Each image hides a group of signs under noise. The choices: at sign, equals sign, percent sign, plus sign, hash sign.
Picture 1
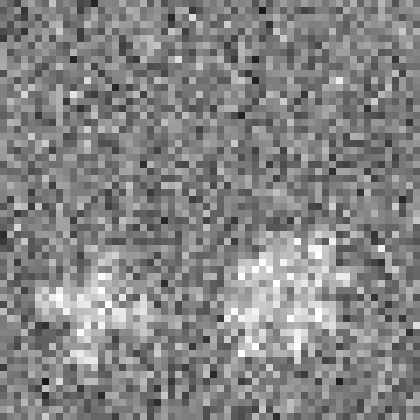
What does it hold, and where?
bottom left: plus sign; bottom right: hash sign
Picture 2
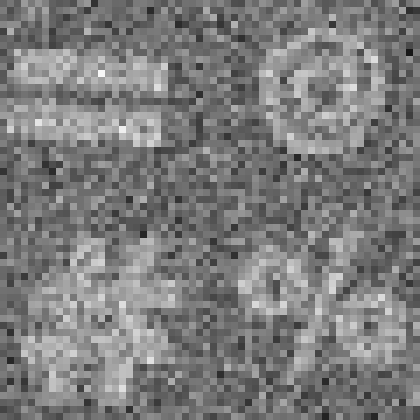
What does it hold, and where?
top left: equals sign; top right: at sign; bottom left: hash sign; bottom right: percent sign
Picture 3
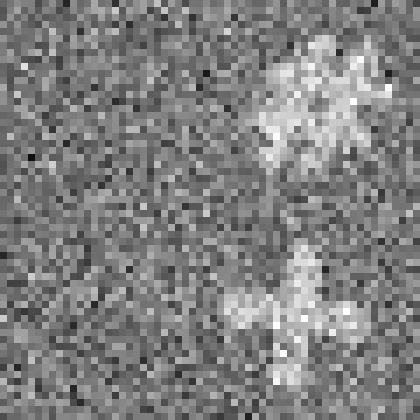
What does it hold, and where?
top right: hash sign; bottom right: plus sign
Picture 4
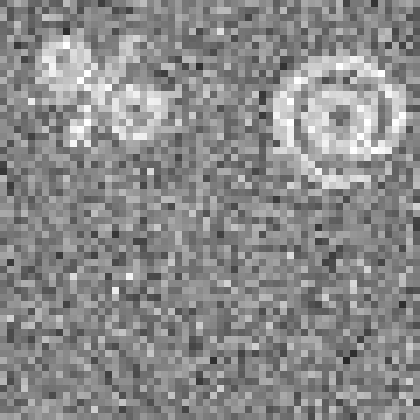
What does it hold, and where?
top left: percent sign; top right: at sign
